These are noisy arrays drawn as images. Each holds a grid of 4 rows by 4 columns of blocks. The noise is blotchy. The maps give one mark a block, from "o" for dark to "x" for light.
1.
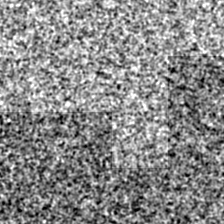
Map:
x x x x
x x x o
o o x o
o o o o
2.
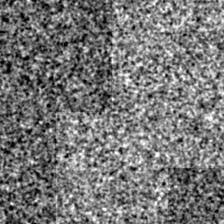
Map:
o o x x
o o x x
o x x x
o x x o
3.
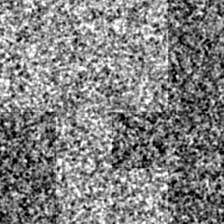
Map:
x x x o
x x x o
o x o o
o x x o
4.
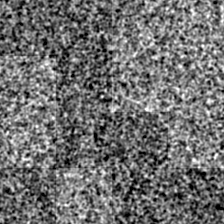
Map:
o o x x
x o x x
x o o x
o x o o
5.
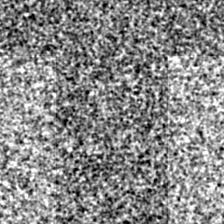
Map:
o o o o
x o o x
x o o x
x o o x
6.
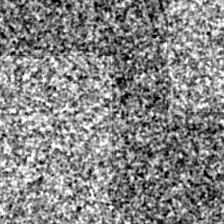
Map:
o o o x
x x o x
x x o o
x x o o
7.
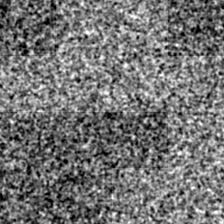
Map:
o x x o
x x x x
o o o x
o o x x
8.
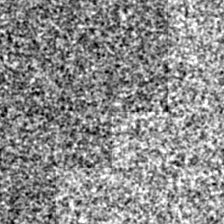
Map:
o o o x
o o o x
o o x x
o x x x
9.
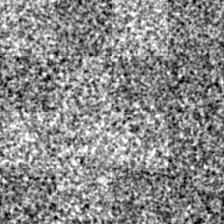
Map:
x o x o
o x o o
x x x o
o x o o
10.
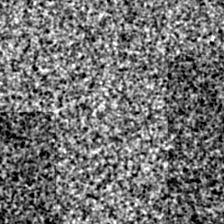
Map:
x x x x
x x x o
o x x o
o x x o
